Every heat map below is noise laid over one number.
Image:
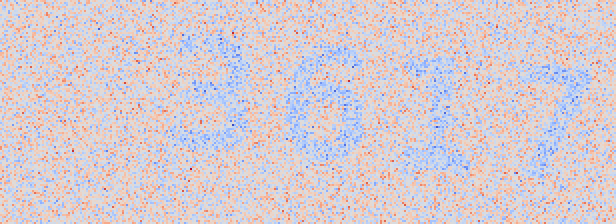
3617
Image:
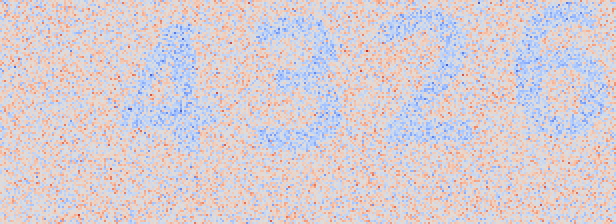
4326
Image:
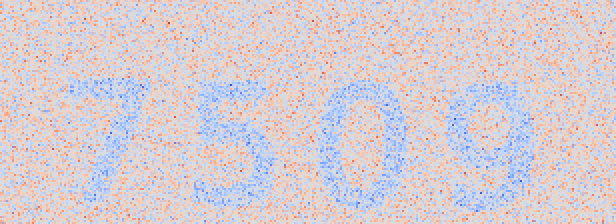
7509
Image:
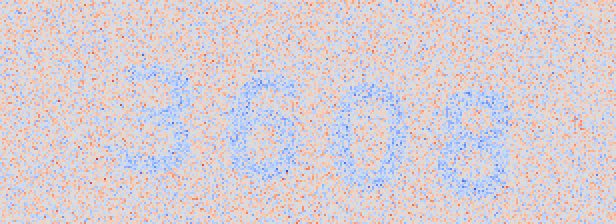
3608
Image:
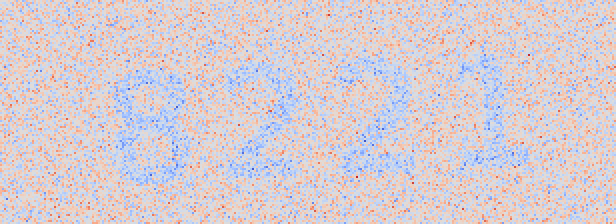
8221
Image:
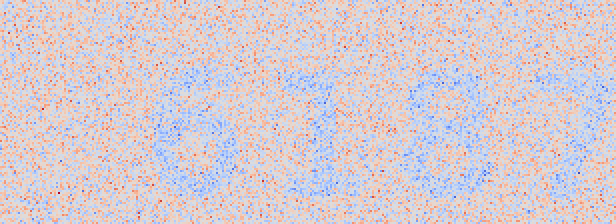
6187
